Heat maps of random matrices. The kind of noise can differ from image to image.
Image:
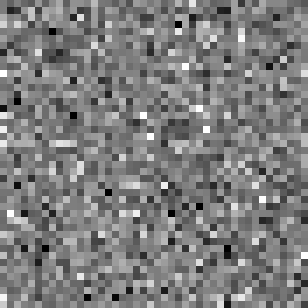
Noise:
heavy tails
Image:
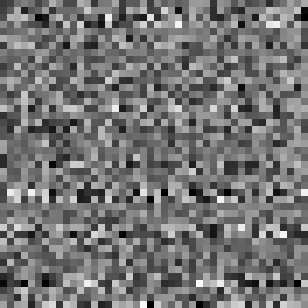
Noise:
rows of uneven size
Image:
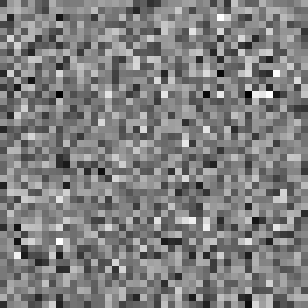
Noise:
low rank plus noise
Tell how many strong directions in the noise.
one
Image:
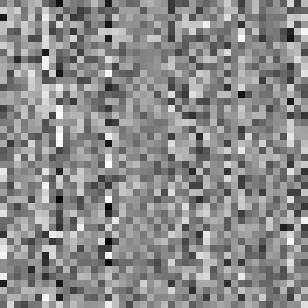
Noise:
columns of uneven size
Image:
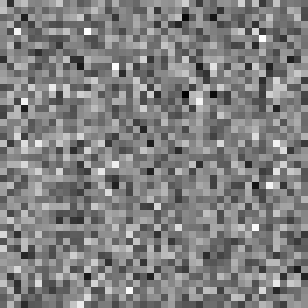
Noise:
low rank plus noise
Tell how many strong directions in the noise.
five to eight
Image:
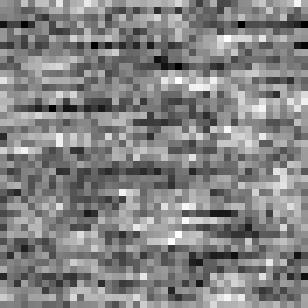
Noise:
streaked along the rows
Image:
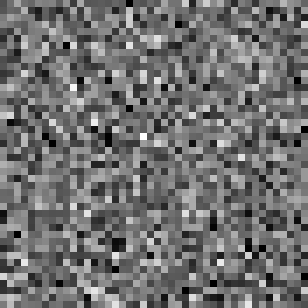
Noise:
low rank plus noise
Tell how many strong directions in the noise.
three or four
